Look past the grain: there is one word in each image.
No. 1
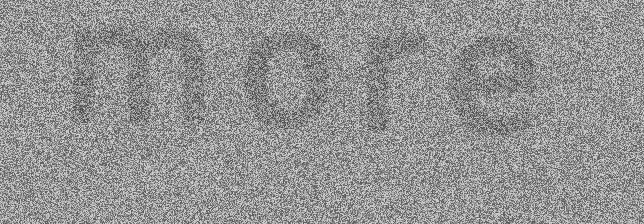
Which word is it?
more
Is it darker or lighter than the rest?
darker
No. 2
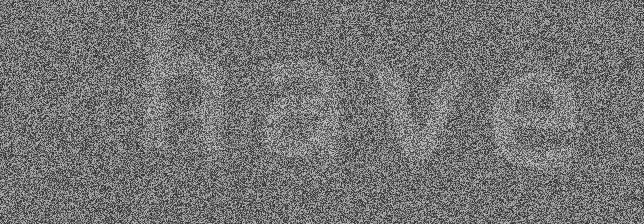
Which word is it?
have
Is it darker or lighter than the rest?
lighter
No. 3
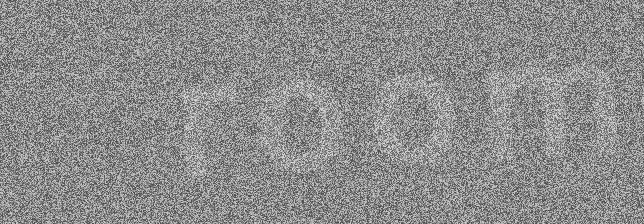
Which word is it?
room
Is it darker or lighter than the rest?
lighter
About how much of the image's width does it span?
two thirds
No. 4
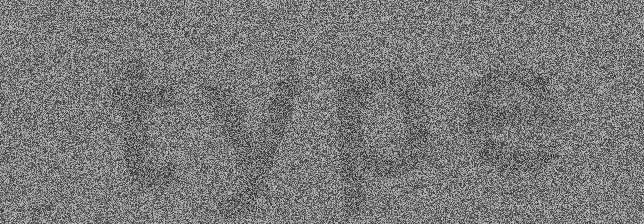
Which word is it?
type
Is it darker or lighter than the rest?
darker
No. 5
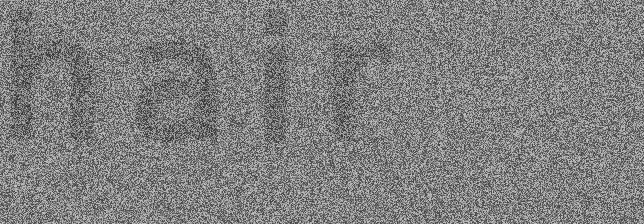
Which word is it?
hair
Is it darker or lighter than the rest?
darker
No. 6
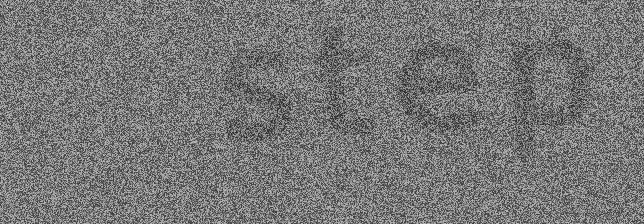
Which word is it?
step
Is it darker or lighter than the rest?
darker
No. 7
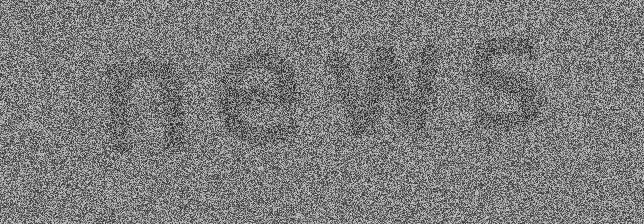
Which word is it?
news
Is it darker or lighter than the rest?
darker
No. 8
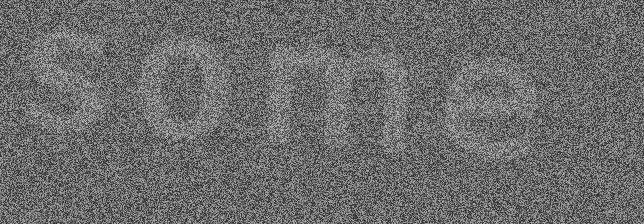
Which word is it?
some
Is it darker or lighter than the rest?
lighter
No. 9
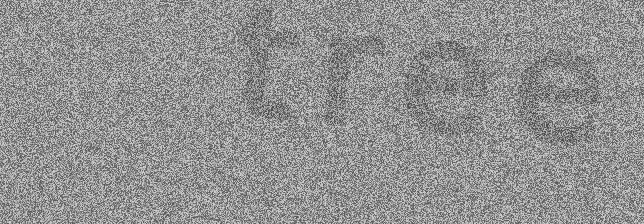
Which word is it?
tree
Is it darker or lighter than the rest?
darker
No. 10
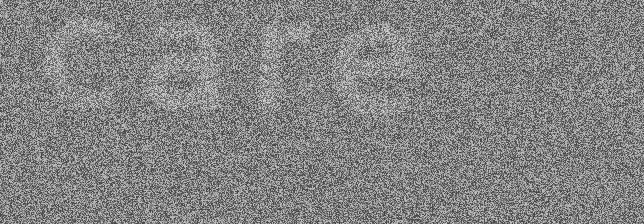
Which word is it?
care
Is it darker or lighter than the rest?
lighter
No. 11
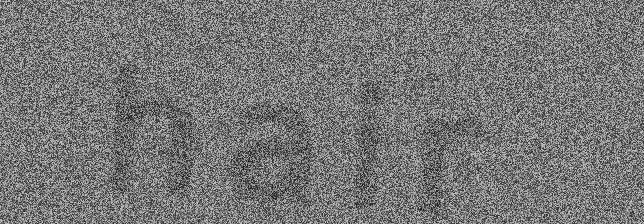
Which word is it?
hair
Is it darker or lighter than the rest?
darker
